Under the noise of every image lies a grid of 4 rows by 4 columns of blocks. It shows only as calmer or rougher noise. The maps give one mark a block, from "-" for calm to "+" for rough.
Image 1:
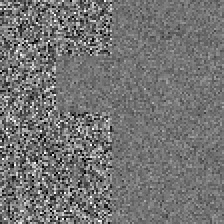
+ + - -
+ - - -
+ + - -
+ + - -
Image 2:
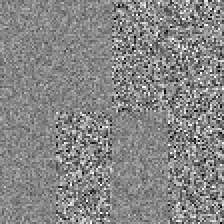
- - + +
- - + +
- + - +
- + - +
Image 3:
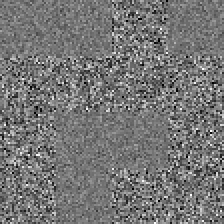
- - + -
+ + + +
+ - - +
+ - + +
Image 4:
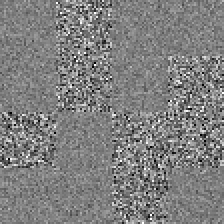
- + - -
- + - +
+ - + +
- - + -
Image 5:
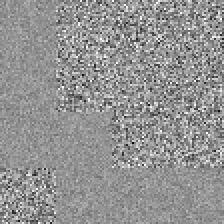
- + + +
- + + +
- - + +
+ - - -
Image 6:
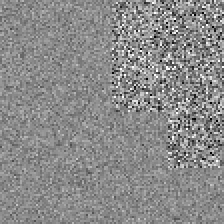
- - + +
- - + +
- - - +
- - - -
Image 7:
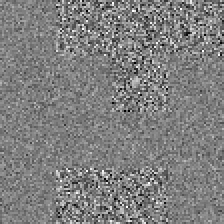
- + + +
- - + -
- - - -
- + + -
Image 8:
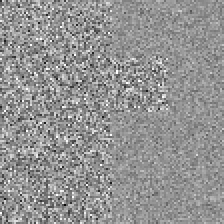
+ + - -
+ + + -
+ + - -
+ + - -
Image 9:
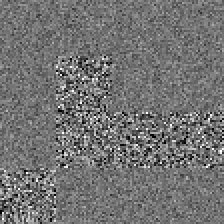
- - - -
- + - -
- + + +
+ - - -
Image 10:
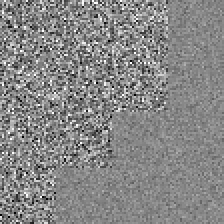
+ + + -
+ + + -
+ + - -
+ - - -
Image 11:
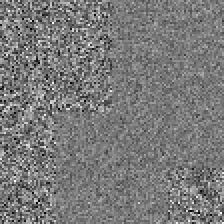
+ + - -
+ + - -
+ - - -
+ - - +
